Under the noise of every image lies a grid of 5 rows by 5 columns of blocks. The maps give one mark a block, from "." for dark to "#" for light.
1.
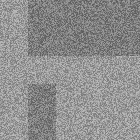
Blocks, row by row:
# . . . .
# . . . .
# # # # #
# . # # #
# . # # #
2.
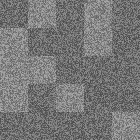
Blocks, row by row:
. # . # .
# . . # .
# # . . .
# . # . .
. . . . #
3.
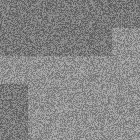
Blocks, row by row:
. . . . .
. . . . #
# # # # #
. # # # #
. # # # #
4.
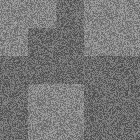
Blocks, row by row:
# # . # #
# . . # #
. . . . .
. # # . .
. # # . .
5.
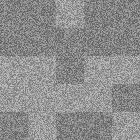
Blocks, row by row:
. . # . .
. . . . .
# # . # #
# # # # .
. # . . #
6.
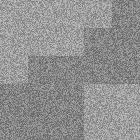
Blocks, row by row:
# # # # .
# # # . .
# . . . .
. . . # #
. . . # #
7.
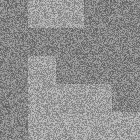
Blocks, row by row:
. # # . .
. . . . .
. # . . .
. # # # .
. # # # #
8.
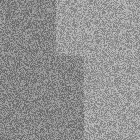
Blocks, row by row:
. . # # #
. . # # #
. . . # #
. . . # #
. . . # #
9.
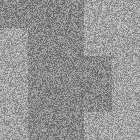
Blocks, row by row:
. . . # #
# . . # #
# . . . #
# . . . #
# . . # #
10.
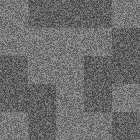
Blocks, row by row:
# . . . #
# # # # .
. # # . .
. . # . #
# . # # .
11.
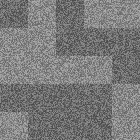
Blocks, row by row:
. # . # #
# # . . .
# # # # .
. . . . #
# . . . #
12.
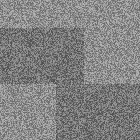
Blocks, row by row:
# # # # #
. . . # #
. . . # #
# # . . .
# # . . .
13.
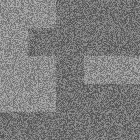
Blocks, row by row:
# # . . .
# . . . .
# # . # #
# # . . .
. . . . .
